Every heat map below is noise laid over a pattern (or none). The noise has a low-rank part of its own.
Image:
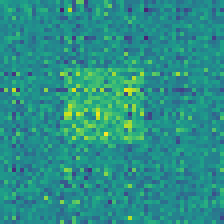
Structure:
one block
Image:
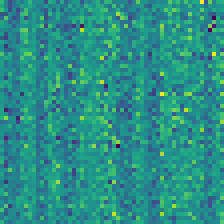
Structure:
bands of columns
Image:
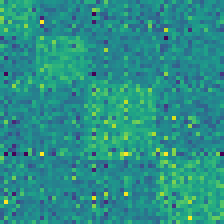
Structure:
blocks along the diagonal
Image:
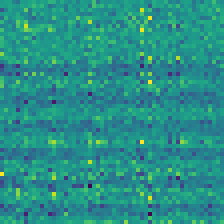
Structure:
bands of rows
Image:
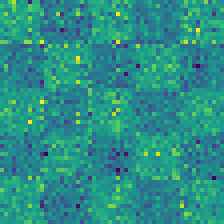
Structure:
a checkerboard
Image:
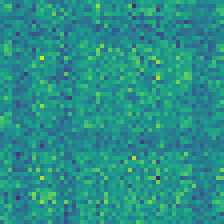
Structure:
bands of rows crossing bands of columns
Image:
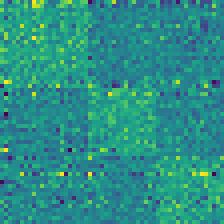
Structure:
blocks along the diagonal
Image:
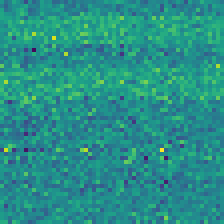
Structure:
bands of rows
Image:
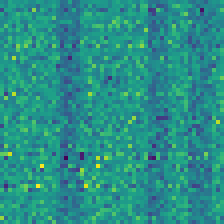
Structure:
bands of columns
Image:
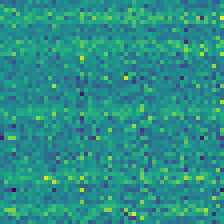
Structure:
bands of rows
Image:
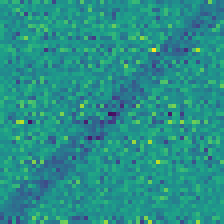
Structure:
a diagonal band
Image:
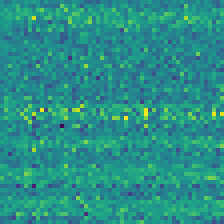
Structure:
bands of rows
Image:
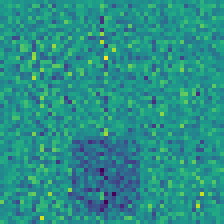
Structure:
one block
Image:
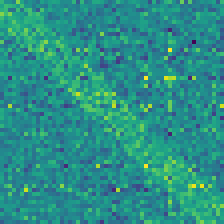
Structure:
a diagonal band
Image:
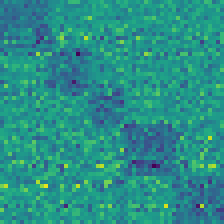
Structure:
blocks along the diagonal
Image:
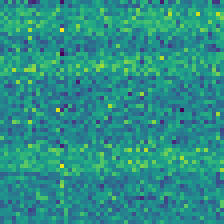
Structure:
bands of rows
